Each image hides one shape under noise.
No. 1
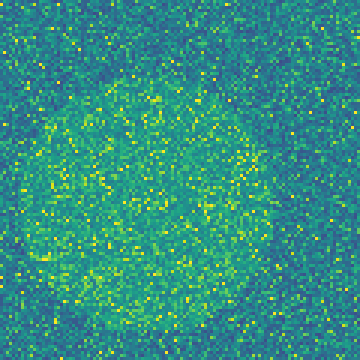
light disc
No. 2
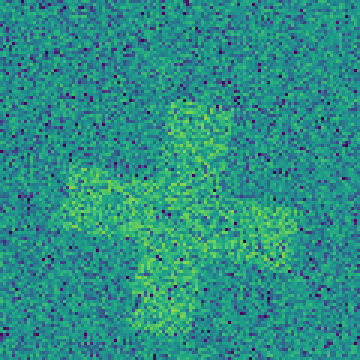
light cross
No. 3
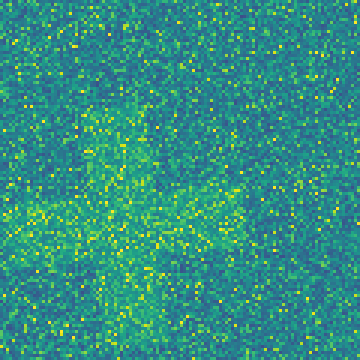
light cross
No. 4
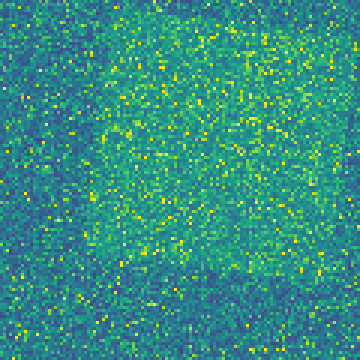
light square
